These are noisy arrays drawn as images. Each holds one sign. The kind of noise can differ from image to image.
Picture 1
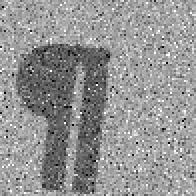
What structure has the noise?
heavy tails
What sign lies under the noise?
pilcrow
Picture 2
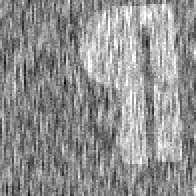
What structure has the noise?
streaked along the columns
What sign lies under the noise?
pilcrow
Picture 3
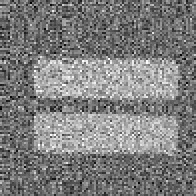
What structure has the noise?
low rank plus noise
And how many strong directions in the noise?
one
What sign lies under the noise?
equals sign
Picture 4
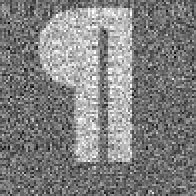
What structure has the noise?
low rank plus noise
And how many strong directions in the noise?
one
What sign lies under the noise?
pilcrow
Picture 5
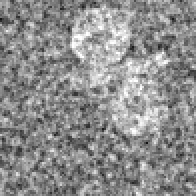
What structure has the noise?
blotchy
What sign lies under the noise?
percent sign
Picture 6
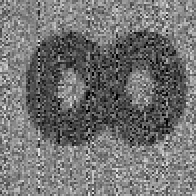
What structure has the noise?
columns of uneven size
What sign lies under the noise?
infinity sign
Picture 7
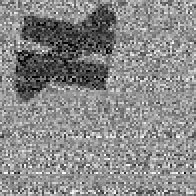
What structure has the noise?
rows of uneven size
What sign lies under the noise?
not-equal sign
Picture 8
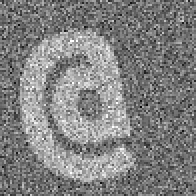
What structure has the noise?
independent entries
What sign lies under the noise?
at sign
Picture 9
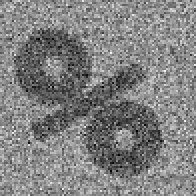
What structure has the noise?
low rank plus noise
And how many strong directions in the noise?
five to eight
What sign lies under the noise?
percent sign
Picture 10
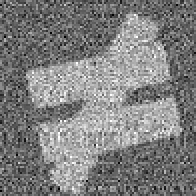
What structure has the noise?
low rank plus noise
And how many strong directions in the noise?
one
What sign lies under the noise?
not-equal sign
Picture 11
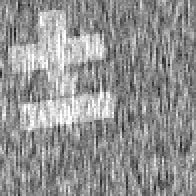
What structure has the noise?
streaked along the columns
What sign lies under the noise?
plus-minus sign
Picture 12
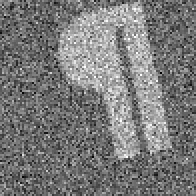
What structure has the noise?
independent entries
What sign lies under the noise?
pilcrow
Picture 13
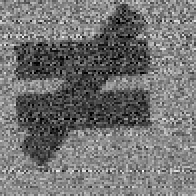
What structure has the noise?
rows of uneven size
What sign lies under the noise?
not-equal sign
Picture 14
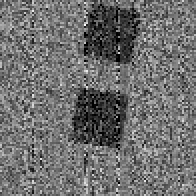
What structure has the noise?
columns of uneven size
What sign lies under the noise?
colon
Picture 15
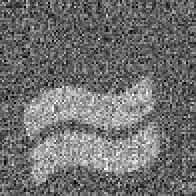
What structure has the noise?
low rank plus noise
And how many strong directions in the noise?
five to eight
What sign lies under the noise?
approximately sign
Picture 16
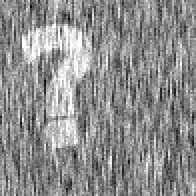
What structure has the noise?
streaked along the columns
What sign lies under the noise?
question mark
